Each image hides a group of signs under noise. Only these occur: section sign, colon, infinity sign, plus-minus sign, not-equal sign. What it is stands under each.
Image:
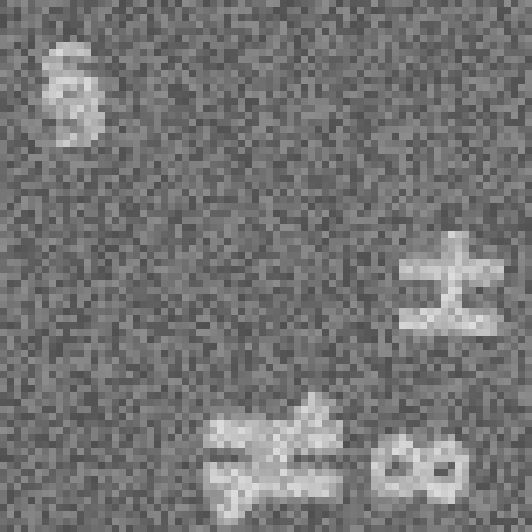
top left: section sign; middle right: plus-minus sign; bottom middle: not-equal sign; bottom right: infinity sign
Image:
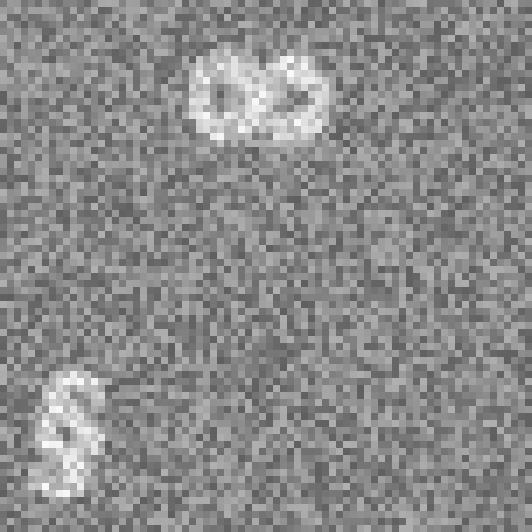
top middle: infinity sign; bottom left: section sign
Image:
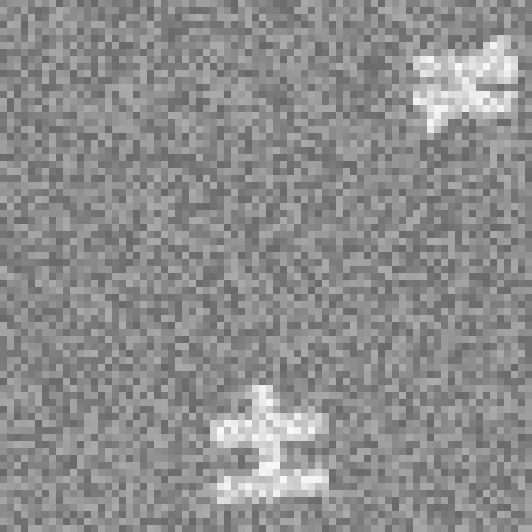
top right: not-equal sign; bottom middle: plus-minus sign
